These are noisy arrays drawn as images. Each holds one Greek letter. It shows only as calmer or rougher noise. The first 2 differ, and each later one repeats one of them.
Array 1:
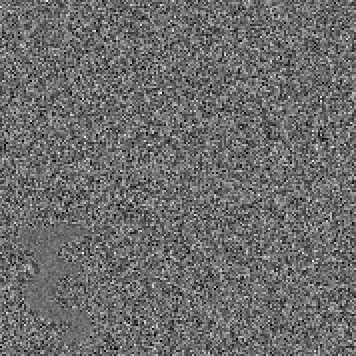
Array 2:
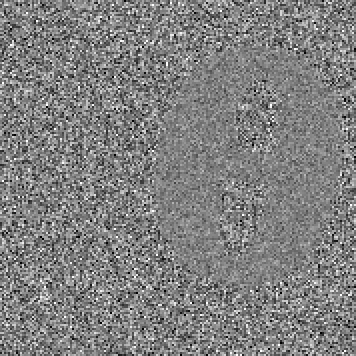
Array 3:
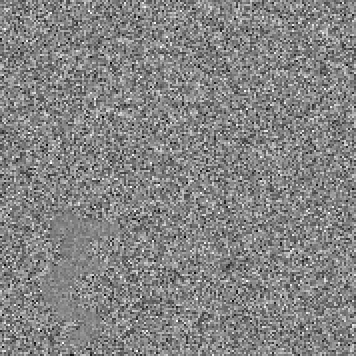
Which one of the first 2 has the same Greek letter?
1
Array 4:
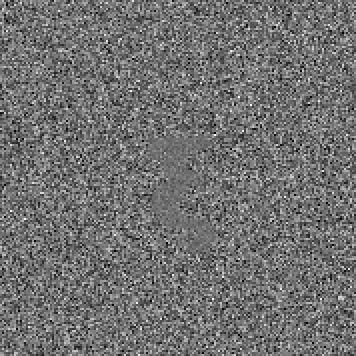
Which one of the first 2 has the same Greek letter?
1
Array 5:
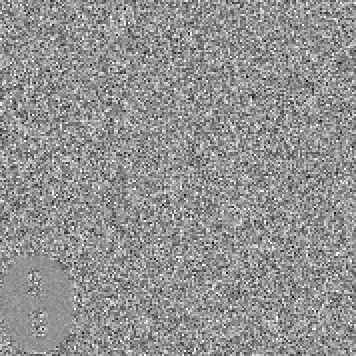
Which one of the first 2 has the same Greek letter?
2
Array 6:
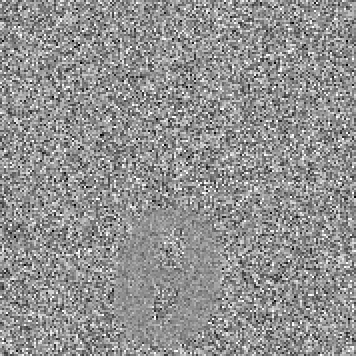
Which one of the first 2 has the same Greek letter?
2
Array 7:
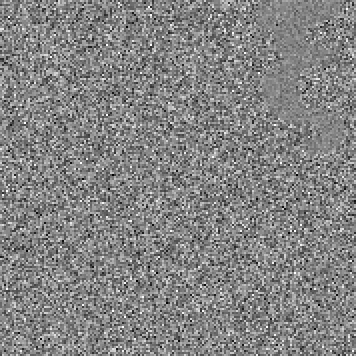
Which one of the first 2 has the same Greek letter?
1
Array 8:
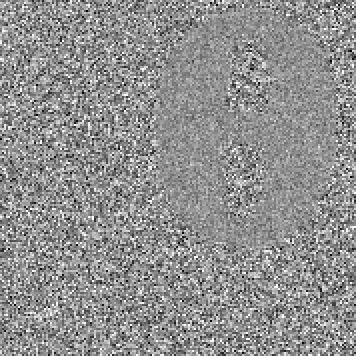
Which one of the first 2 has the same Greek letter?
2
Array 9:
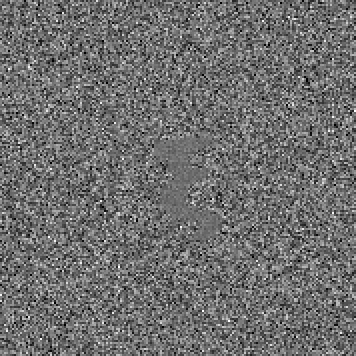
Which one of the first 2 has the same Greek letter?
1
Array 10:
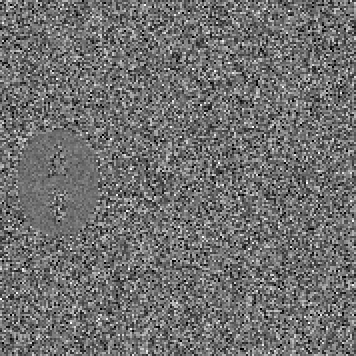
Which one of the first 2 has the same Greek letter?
2
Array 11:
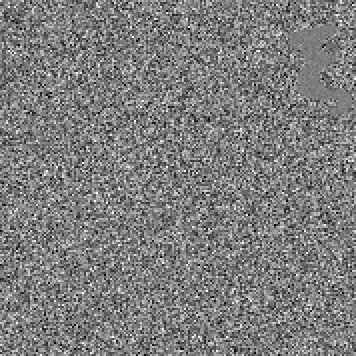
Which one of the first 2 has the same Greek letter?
1
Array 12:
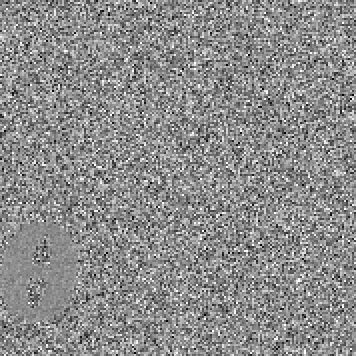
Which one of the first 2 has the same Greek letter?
2
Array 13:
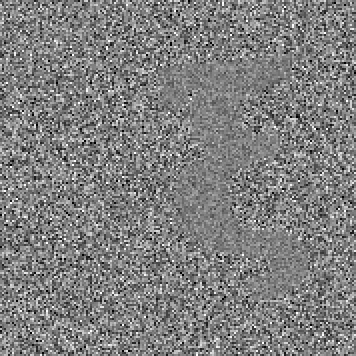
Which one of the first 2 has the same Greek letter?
1
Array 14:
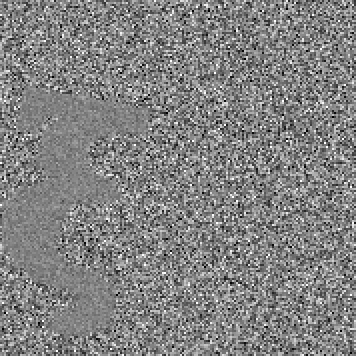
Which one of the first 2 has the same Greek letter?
1
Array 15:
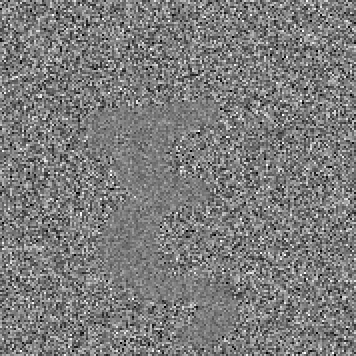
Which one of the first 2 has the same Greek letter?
1
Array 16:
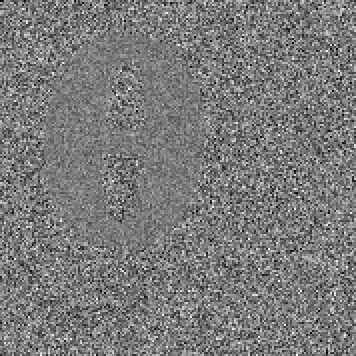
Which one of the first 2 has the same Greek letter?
2
